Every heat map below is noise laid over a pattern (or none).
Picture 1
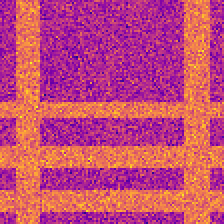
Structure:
bands of rows crossing bands of columns
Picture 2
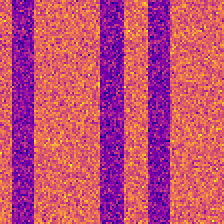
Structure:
bands of columns
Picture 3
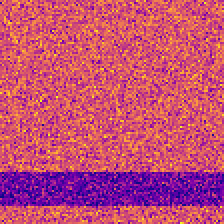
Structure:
one band of rows
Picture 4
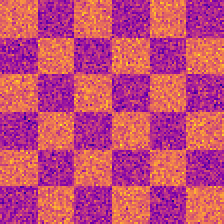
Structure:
a checkerboard
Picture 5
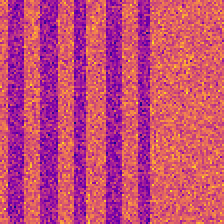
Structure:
bands of columns
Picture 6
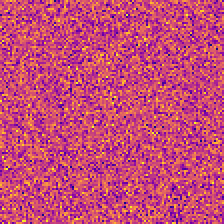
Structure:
only noise
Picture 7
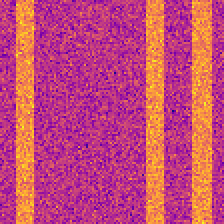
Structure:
bands of columns
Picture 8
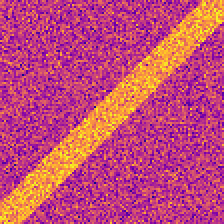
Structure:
a diagonal band
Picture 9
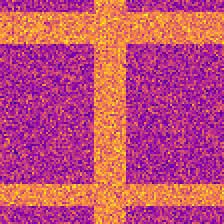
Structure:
bands of rows crossing bands of columns
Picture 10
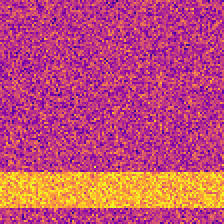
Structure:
one band of rows
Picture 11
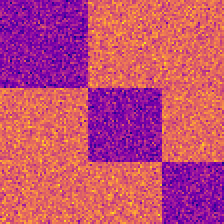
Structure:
blocks along the diagonal
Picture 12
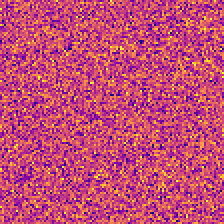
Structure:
only noise
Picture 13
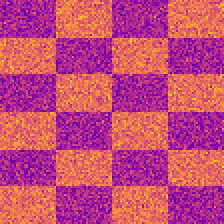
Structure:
a checkerboard
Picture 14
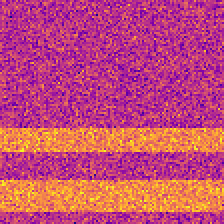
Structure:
bands of rows
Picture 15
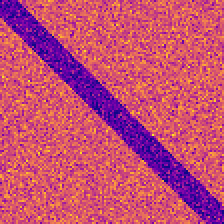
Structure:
a diagonal band
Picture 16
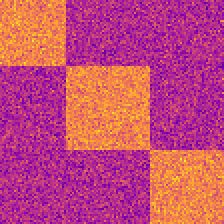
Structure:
blocks along the diagonal
